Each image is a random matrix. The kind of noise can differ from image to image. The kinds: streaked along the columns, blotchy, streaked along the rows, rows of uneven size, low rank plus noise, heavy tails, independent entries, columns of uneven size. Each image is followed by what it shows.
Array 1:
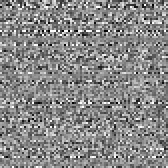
rows of uneven size
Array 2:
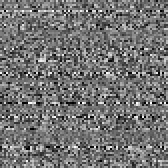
rows of uneven size
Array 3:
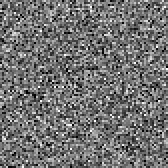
independent entries
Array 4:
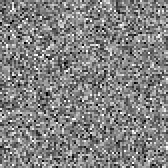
independent entries
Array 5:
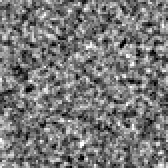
blotchy
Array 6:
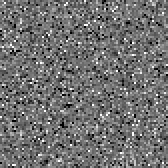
heavy tails
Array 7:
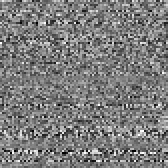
rows of uneven size
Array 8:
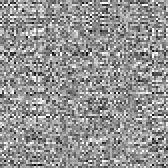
low rank plus noise
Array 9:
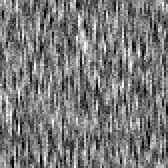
streaked along the columns
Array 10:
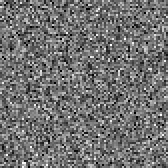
independent entries
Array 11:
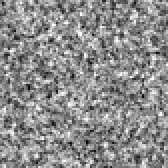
blotchy
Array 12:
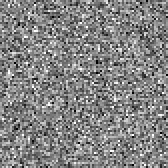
independent entries
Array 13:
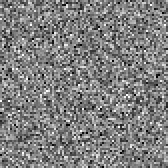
independent entries
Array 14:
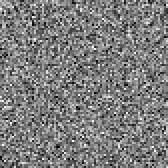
independent entries
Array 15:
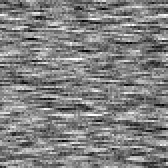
streaked along the rows
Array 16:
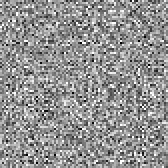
low rank plus noise
